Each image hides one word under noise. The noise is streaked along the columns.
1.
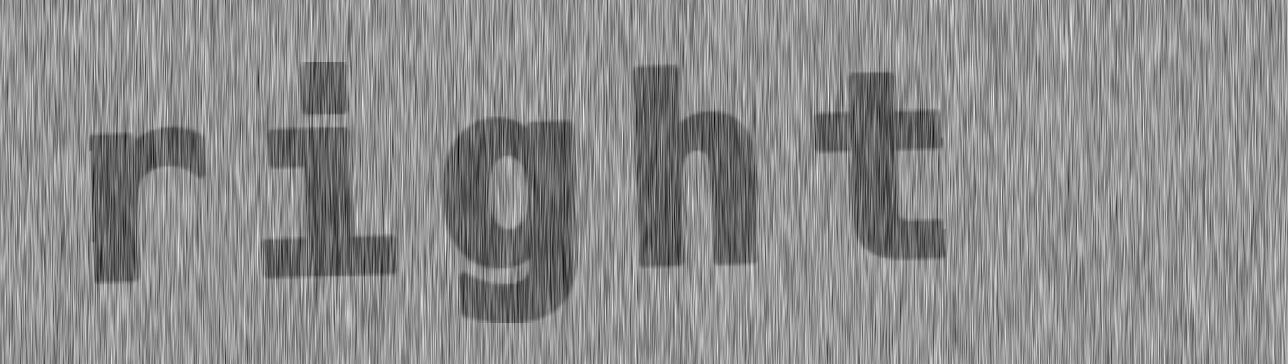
right
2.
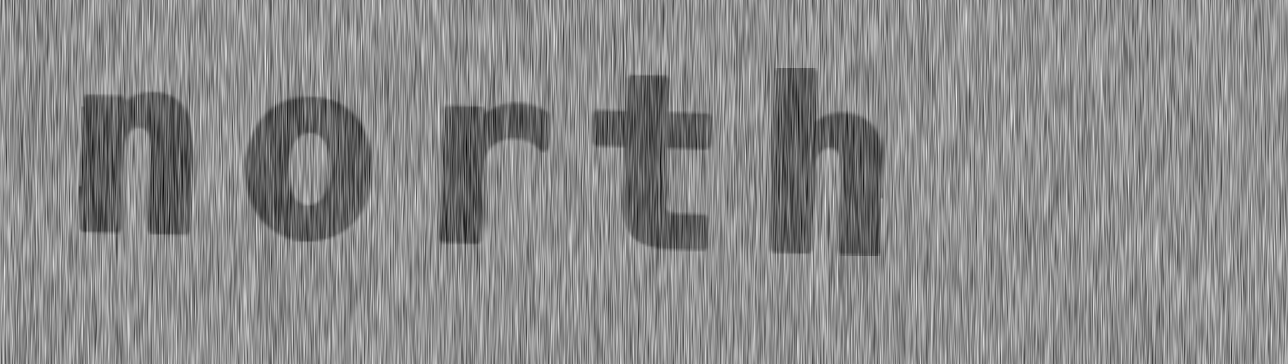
north
